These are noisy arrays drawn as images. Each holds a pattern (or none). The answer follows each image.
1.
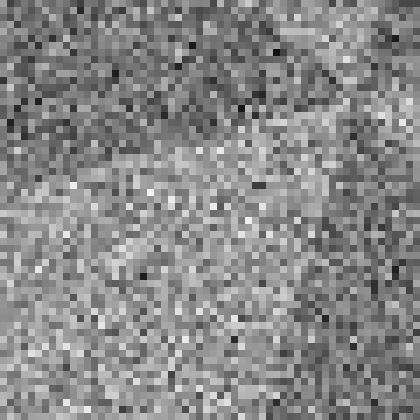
spokes from one point
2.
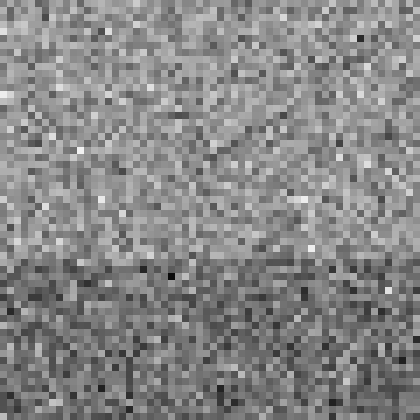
a sharp edge
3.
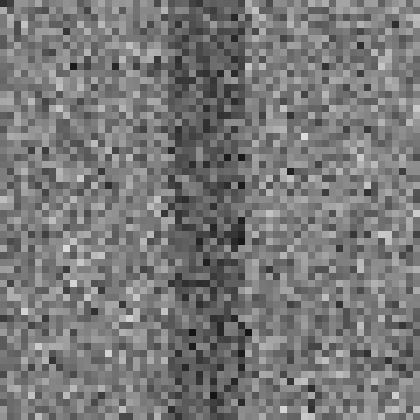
one vertical stripe
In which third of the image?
middle
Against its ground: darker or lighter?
darker
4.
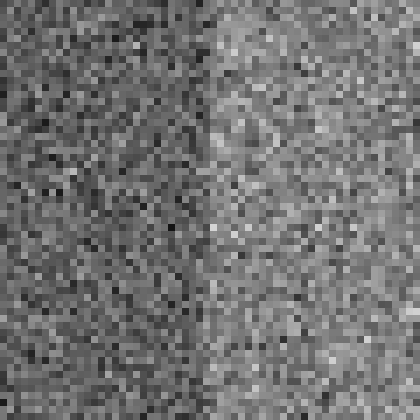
a sharp edge
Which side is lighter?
right
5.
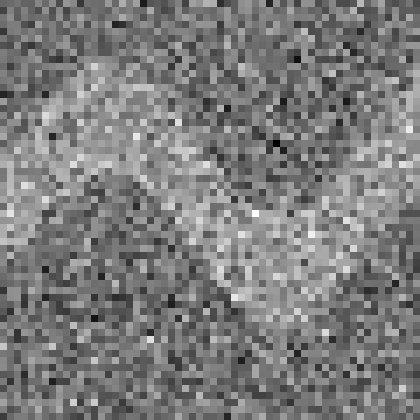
a wavy band
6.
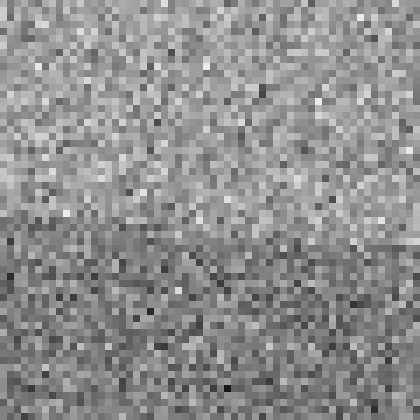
a sharp edge
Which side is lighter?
top
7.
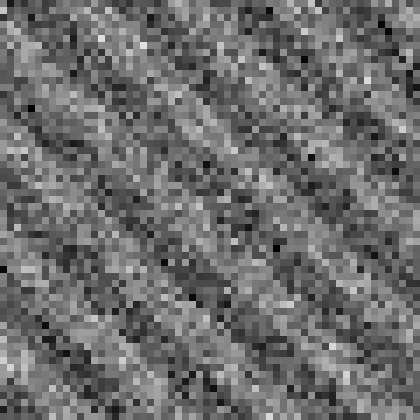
diagonal stripes
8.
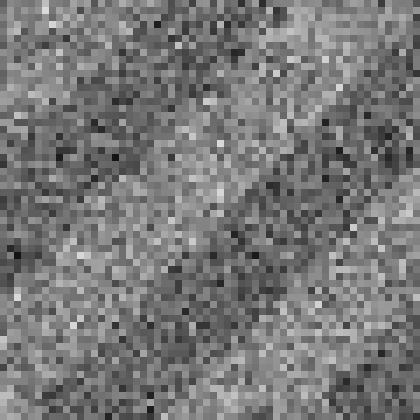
diagonal stripes
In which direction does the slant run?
bottom left to top right
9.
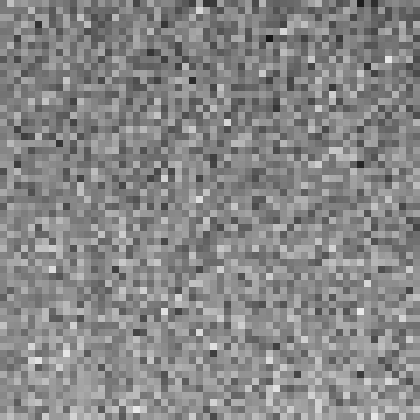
a smooth slope
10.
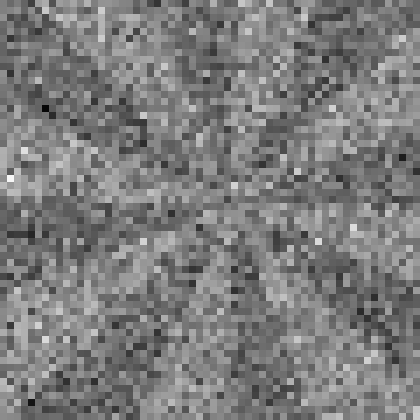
spokes from one point
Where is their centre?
centre
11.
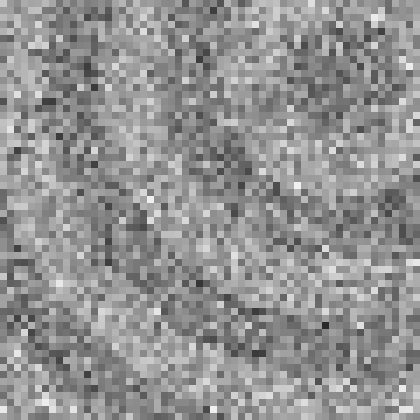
rings round one point
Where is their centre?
top right
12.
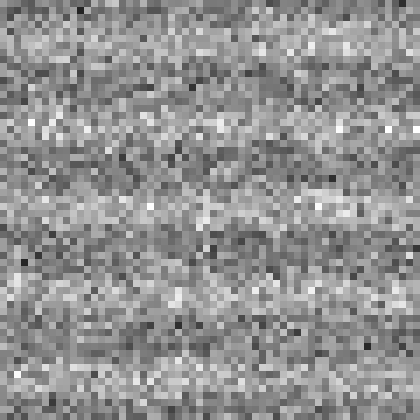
horizontal stripes
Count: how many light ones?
5
